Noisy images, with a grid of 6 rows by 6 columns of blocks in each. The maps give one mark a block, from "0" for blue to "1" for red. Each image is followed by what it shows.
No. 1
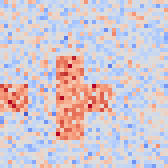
000000
000000
001000
101100
001000
000000
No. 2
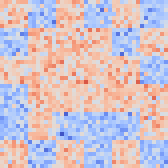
101010
011101
111110
011111
010001
101010
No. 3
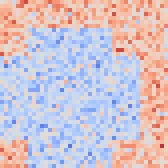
111111
100011
000001
000001
000001
100011
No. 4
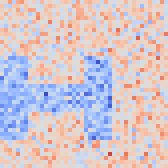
111111
111111
011011
000011
011011
111111
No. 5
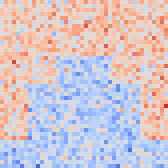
111111
111111
110011
100001
100001
000000
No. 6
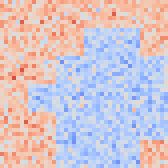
111111
111001
110000
100000
110000
110001
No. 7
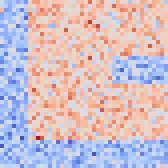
011111
011111
011100
011111
011111
000000
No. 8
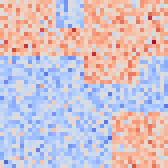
110111
111111
000110
000000
000011
000011
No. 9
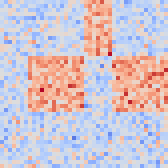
000100
000100
011011
011011
000000
000000
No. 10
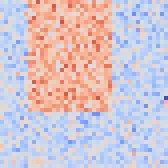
011100
011100
011100
011100
000000
000000
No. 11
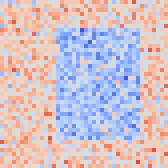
111111
110001
110001
110001
110001
111111
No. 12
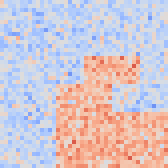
000000
000000
000110
001100
001111
001111
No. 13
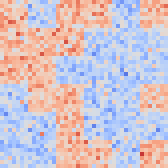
101101
111000
110000
011001
001000
001101
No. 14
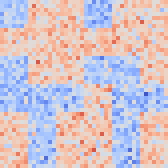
011011
111111
011001
000100
101101
101101
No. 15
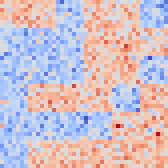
110110
000111
000110
011101
000011
011111
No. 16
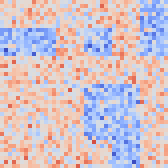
111110
001010
111111
111001
111001
111101
